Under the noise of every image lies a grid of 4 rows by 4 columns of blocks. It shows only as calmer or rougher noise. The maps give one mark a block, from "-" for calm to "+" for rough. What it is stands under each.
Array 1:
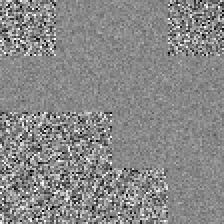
+--+
----
++--
+++-
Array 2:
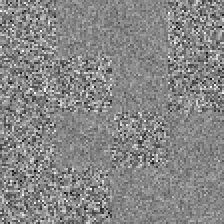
+--+
++-+
+-+-
++--
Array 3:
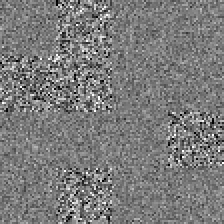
-+--
++--
---+
-+--
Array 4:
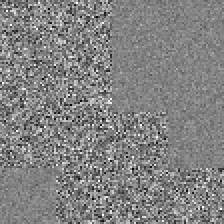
++--
++--
+++-
-+++
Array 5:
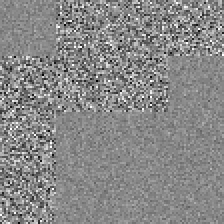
-+++
+++-
+---
+---
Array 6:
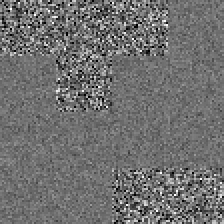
+++-
-+--
----
--++
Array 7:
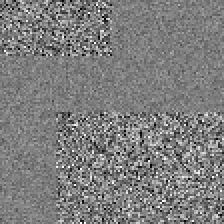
++--
----
-+++
-+++
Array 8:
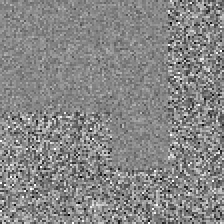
---+
---+
++-+
++++
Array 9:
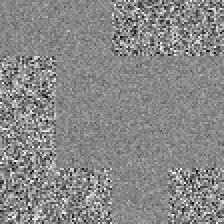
--++
+---
+---
++-+
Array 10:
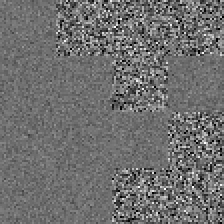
-+++
--+-
---+
--++
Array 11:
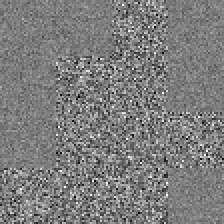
--+-
-++-
-+++
+++-
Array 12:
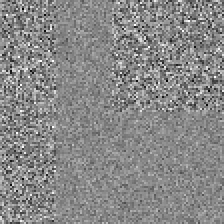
+-++
+-++
+---
+---
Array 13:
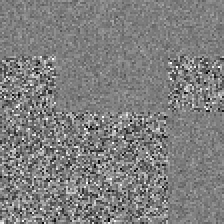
----
+--+
+++-
+++-
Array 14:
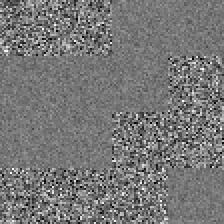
++--
---+
--++
+++-
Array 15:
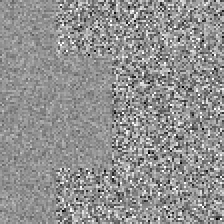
-+++
--++
--++
-+++
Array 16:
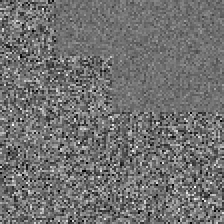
+---
++--
++++
++++
